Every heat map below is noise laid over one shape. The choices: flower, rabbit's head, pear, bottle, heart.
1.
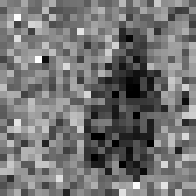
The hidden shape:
bottle
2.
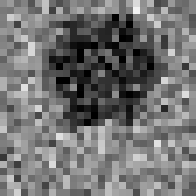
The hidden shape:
flower
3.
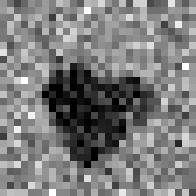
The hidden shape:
heart
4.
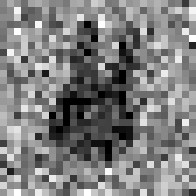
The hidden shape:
rabbit's head
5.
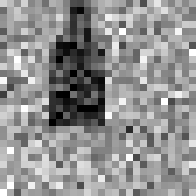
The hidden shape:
bottle
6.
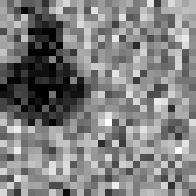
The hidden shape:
pear
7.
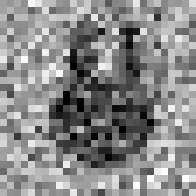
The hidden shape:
rabbit's head
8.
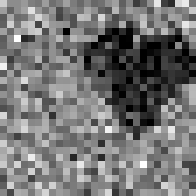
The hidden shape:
heart
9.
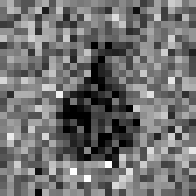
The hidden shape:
pear
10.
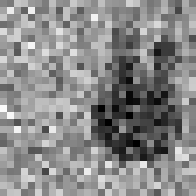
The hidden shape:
rabbit's head
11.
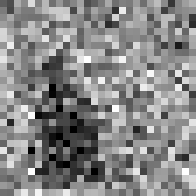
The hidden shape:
bottle
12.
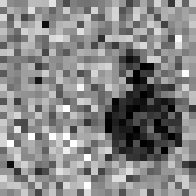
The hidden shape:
pear
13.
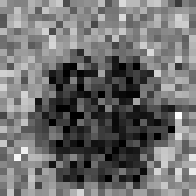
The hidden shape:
flower
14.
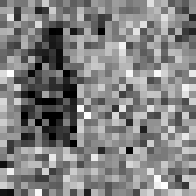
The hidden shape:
bottle
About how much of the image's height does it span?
two thirds
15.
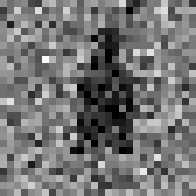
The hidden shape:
bottle
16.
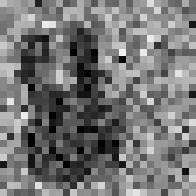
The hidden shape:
rabbit's head
